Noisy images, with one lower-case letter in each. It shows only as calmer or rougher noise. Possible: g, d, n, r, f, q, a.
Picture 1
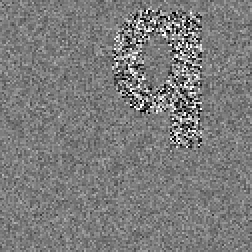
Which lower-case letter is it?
q
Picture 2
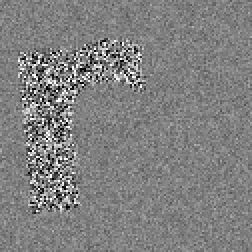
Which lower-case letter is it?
r
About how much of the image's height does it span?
two thirds
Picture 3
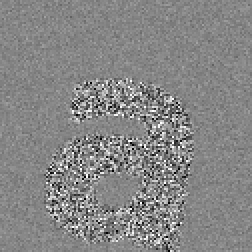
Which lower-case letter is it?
a
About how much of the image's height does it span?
two thirds
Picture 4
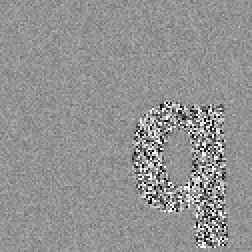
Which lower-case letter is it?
q
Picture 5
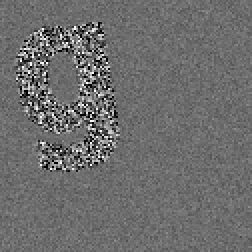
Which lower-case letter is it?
g
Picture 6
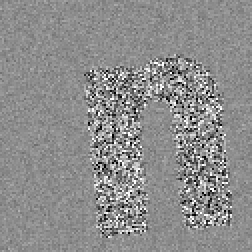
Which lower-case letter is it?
n
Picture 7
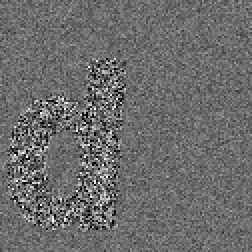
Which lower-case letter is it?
d
